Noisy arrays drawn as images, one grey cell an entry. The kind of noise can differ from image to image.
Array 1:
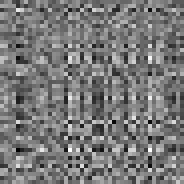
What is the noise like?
low rank plus noise
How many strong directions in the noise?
one
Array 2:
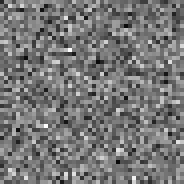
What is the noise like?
independent entries
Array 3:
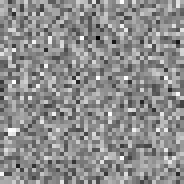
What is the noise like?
independent entries
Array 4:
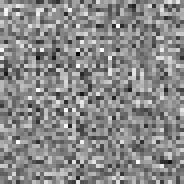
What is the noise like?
low rank plus noise
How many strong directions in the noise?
five to eight
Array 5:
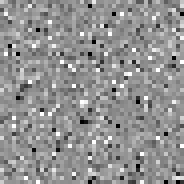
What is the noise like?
heavy tails
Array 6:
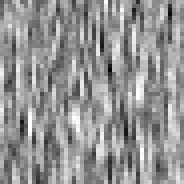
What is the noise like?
streaked along the columns
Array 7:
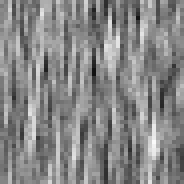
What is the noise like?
streaked along the columns
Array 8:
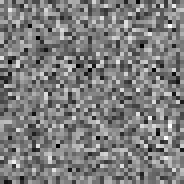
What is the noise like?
independent entries
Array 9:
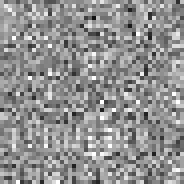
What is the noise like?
low rank plus noise
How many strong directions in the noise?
five to eight
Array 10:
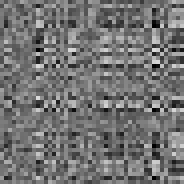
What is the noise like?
low rank plus noise
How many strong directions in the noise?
one
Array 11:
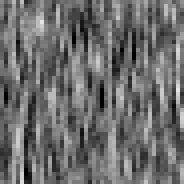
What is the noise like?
streaked along the columns
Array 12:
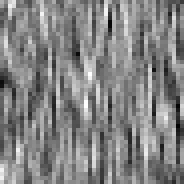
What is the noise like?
streaked along the columns
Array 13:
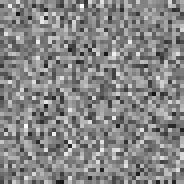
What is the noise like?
independent entries
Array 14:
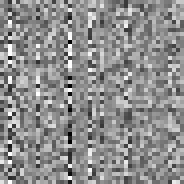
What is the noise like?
columns of uneven size
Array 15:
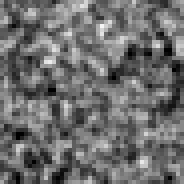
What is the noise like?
blotchy
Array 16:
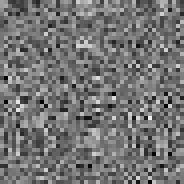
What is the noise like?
low rank plus noise
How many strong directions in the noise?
three or four
